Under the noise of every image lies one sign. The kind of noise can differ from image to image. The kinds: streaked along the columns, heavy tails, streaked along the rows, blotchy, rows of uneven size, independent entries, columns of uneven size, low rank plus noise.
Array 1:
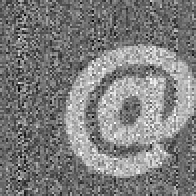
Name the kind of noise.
columns of uneven size
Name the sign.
at sign
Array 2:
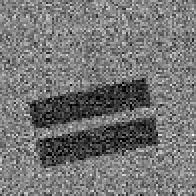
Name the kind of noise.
low rank plus noise
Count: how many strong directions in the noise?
two
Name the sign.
equals sign
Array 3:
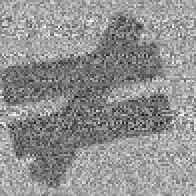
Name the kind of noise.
rows of uneven size
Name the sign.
not-equal sign
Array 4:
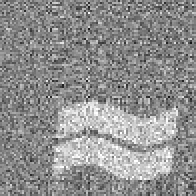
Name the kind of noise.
low rank plus noise
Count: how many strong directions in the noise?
two
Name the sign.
approximately sign
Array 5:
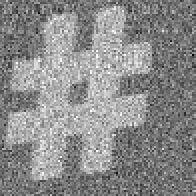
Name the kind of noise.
low rank plus noise
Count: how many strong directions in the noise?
two
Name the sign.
hash sign
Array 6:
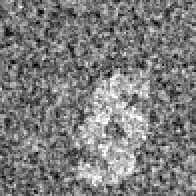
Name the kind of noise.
blotchy
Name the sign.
section sign
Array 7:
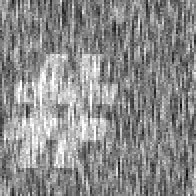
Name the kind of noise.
streaked along the columns
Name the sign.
hash sign
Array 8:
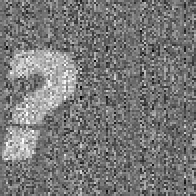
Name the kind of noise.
columns of uneven size
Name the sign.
question mark
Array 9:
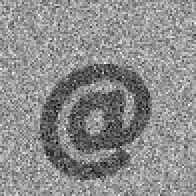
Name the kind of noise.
independent entries
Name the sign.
at sign
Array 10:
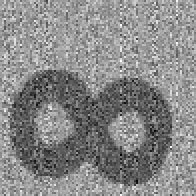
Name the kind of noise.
columns of uneven size
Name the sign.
infinity sign
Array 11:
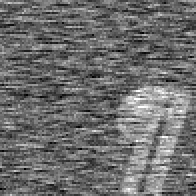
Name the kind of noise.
streaked along the rows
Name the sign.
pilcrow
